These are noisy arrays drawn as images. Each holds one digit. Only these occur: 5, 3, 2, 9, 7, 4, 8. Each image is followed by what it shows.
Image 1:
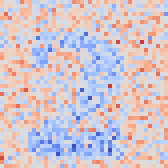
blue 2
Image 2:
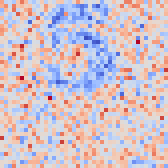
blue 5
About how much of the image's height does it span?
half
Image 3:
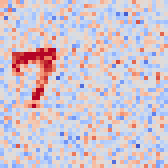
red 7, middle left
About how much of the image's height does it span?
a third
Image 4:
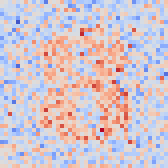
red 8
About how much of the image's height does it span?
two thirds
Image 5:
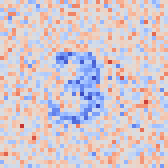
blue 3, centre
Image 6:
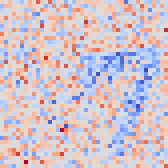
blue 7
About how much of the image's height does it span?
two thirds
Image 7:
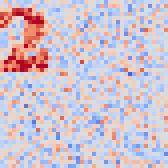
red 2, top left
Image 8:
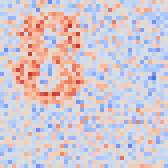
red 8
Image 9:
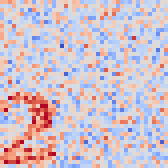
red 2, bottom left
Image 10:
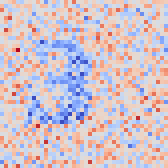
blue 3
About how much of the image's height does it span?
half
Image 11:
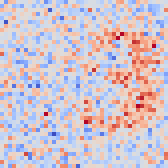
red 3
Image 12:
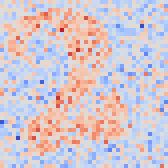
red 2
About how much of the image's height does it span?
nearly all
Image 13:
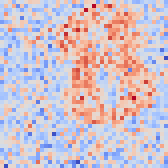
red 8
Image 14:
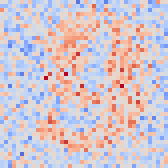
red 9
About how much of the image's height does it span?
nearly all
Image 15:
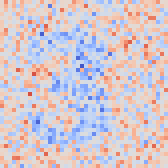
blue 3
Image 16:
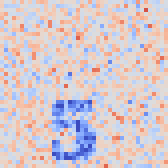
blue 5, bottom middle
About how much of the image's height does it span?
a third
